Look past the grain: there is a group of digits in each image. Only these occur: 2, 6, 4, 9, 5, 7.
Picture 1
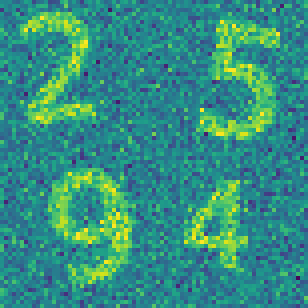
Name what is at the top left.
2
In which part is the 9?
bottom left
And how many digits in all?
4
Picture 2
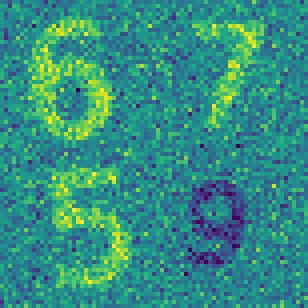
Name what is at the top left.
6
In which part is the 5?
bottom left
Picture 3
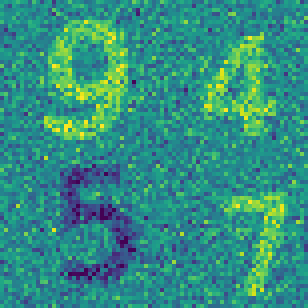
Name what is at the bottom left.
5
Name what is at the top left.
9
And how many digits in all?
4
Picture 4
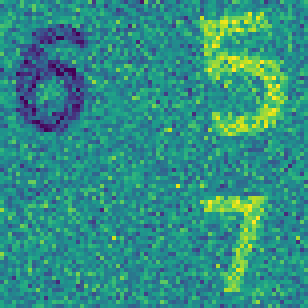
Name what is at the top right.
5
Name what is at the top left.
6
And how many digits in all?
3
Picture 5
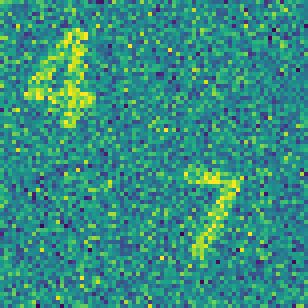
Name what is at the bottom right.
7
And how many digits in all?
2
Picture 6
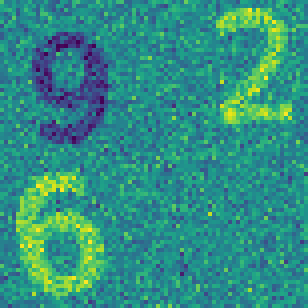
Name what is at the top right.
2
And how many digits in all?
3
